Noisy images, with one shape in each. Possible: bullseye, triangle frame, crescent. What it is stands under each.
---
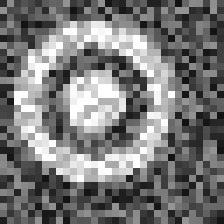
light bullseye
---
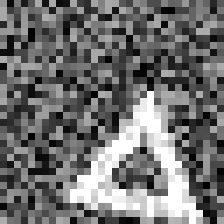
light triangle frame
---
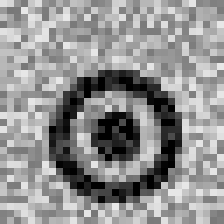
dark bullseye
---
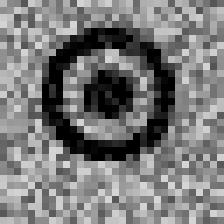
dark bullseye
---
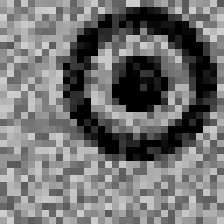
dark bullseye
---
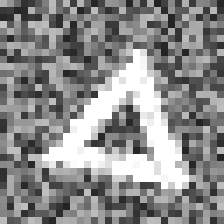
light triangle frame
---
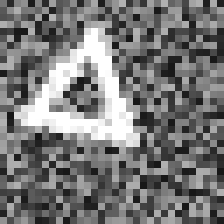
light triangle frame
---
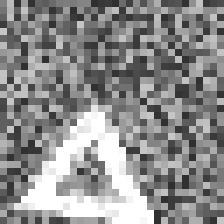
light triangle frame
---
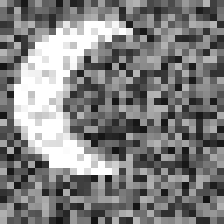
light crescent
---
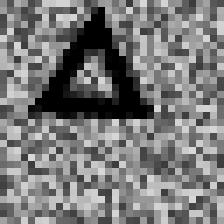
dark triangle frame
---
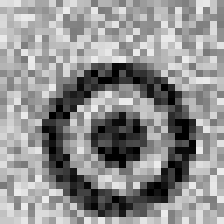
dark bullseye
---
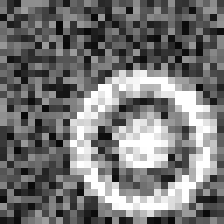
light bullseye
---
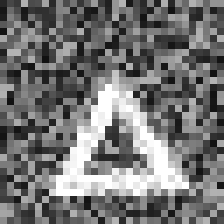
light triangle frame
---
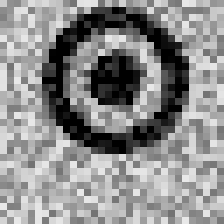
dark bullseye
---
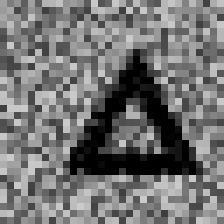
dark triangle frame
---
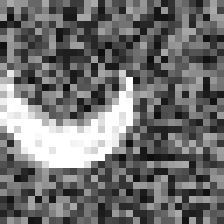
light crescent
